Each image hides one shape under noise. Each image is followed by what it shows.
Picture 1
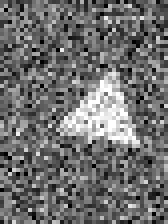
light triangle
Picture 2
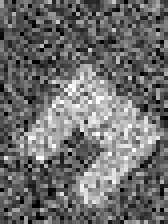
light square with a notch
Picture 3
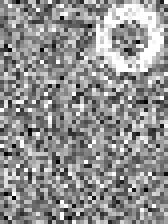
light ring, top right
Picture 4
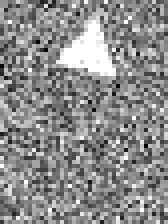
light triangle, top middle
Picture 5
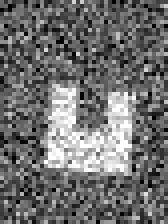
light square with a notch
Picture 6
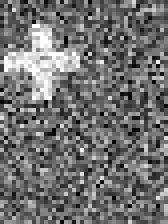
light cross
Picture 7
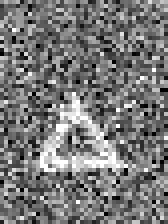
light triangle frame
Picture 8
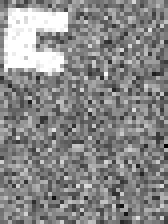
light square with a notch, top left
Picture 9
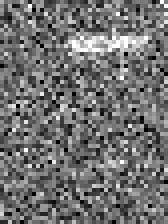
light bar
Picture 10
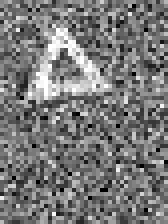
light triangle frame
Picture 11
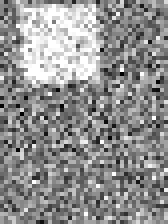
light square
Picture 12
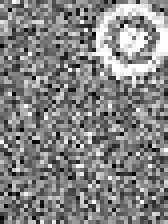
light bullseye, top right
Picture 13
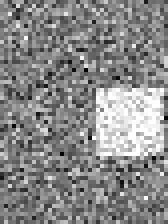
light square, middle right
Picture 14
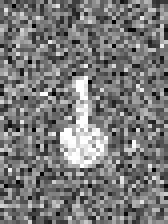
light lollipop, centre
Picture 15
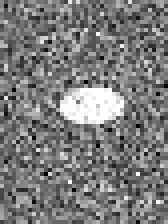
light ellipse, centre
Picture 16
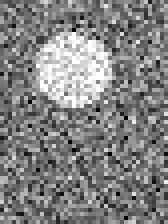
light disc
